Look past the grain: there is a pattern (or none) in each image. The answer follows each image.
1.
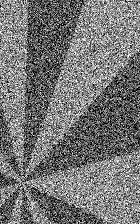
spokes from one point
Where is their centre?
bottom left
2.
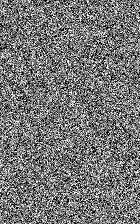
only noise
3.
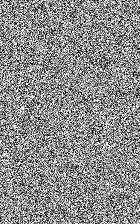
only noise
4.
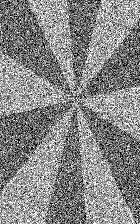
spokes from one point
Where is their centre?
centre
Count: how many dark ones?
6
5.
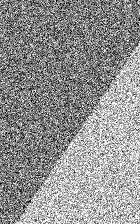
a sharp edge
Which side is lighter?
bottom right
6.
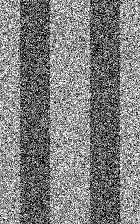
vertical stripes
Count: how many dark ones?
2
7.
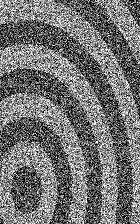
rings round one point
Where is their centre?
bottom left
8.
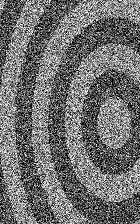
rings round one point
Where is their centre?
middle right
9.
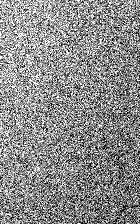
a smooth slope
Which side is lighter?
top left
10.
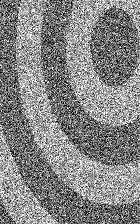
rings round one point
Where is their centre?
top right
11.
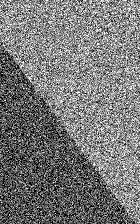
a sharp edge
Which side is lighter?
top right
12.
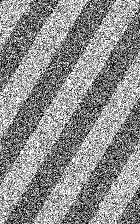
diagonal stripes
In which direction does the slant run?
bottom left to top right
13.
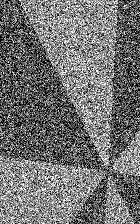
spokes from one point
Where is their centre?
bottom right
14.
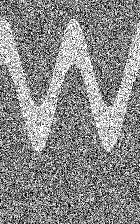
a wavy band
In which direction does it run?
left to right
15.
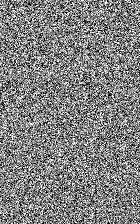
only noise
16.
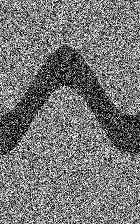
a wavy band
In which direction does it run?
left to right
